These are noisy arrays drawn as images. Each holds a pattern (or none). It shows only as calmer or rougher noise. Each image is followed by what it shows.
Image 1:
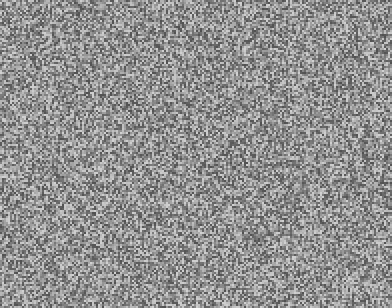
only noise
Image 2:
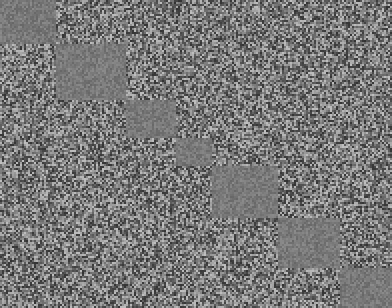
blocks along the diagonal
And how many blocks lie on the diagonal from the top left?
7
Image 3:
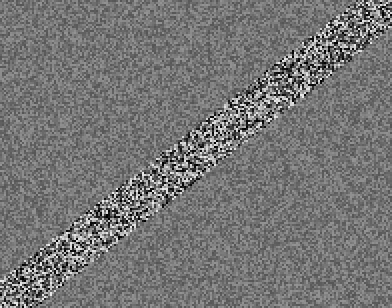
a diagonal band
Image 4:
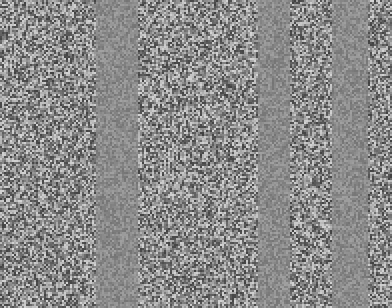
bands of columns
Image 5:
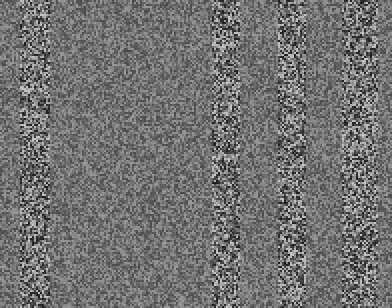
bands of columns
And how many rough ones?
4
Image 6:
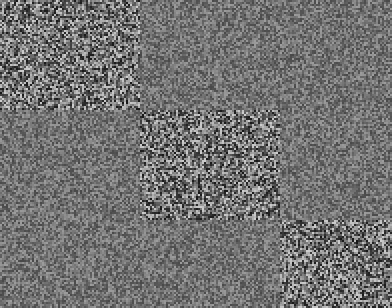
blocks along the diagonal
